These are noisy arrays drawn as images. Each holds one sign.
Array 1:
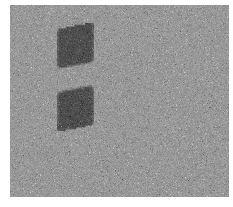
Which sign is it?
colon
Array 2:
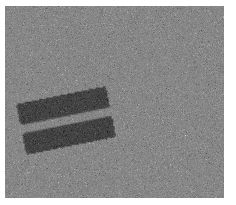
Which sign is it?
equals sign
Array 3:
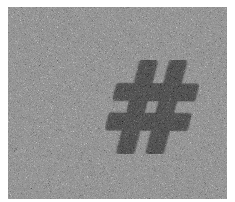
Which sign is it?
hash sign
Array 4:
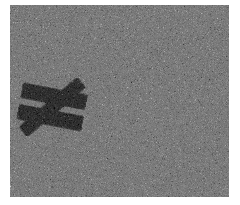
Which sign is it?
not-equal sign
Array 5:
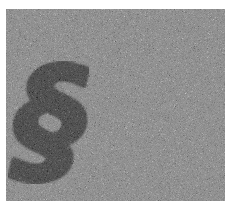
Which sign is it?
section sign
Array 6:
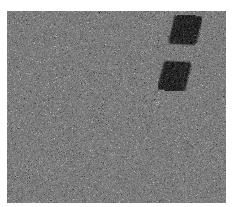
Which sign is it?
colon
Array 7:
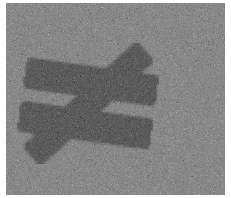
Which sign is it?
not-equal sign
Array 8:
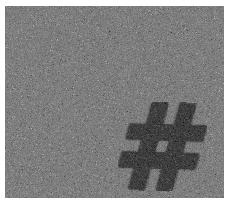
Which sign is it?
hash sign
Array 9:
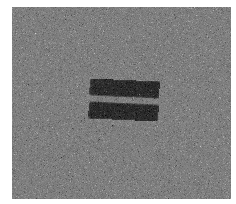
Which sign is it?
equals sign
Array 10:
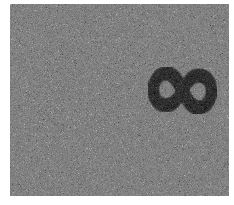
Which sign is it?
infinity sign
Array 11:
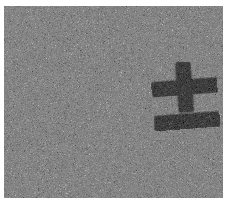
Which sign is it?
plus-minus sign
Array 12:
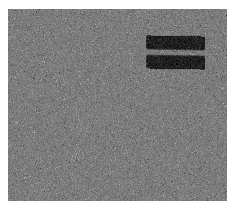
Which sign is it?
equals sign
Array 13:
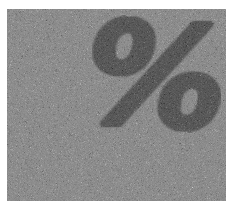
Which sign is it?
percent sign
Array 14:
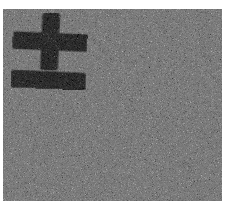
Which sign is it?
plus-minus sign
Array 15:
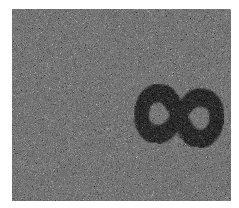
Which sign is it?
infinity sign
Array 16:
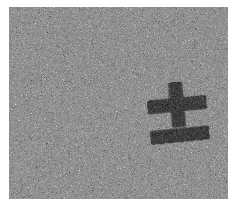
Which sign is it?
plus-minus sign
